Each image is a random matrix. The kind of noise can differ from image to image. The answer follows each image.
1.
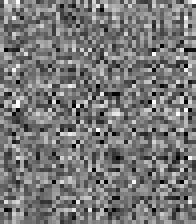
low rank plus noise
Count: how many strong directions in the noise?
three or four
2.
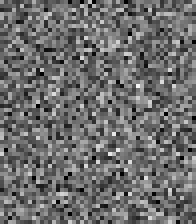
independent entries
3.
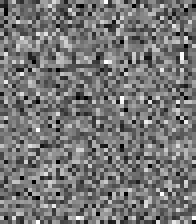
low rank plus noise
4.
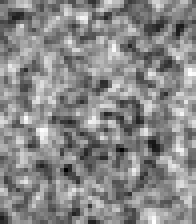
blotchy
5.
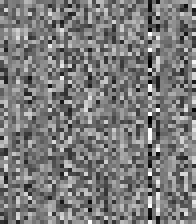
columns of uneven size
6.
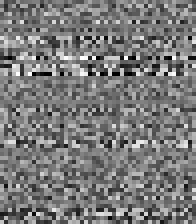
rows of uneven size
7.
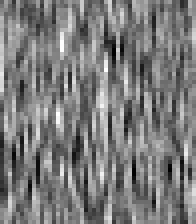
streaked along the columns
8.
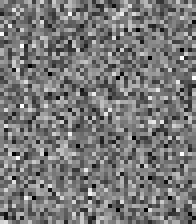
independent entries
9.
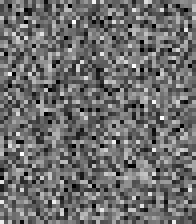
independent entries
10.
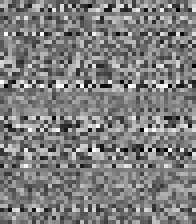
rows of uneven size
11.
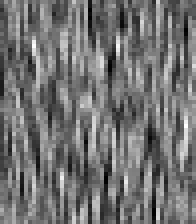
streaked along the columns
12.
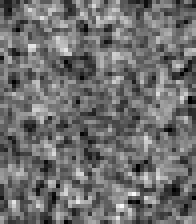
blotchy
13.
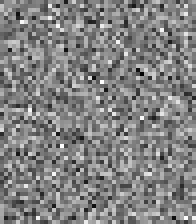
independent entries
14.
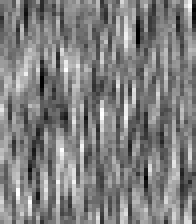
streaked along the columns
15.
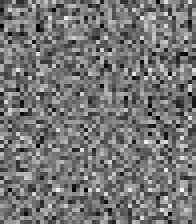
low rank plus noise
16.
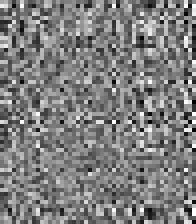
low rank plus noise
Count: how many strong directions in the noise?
two
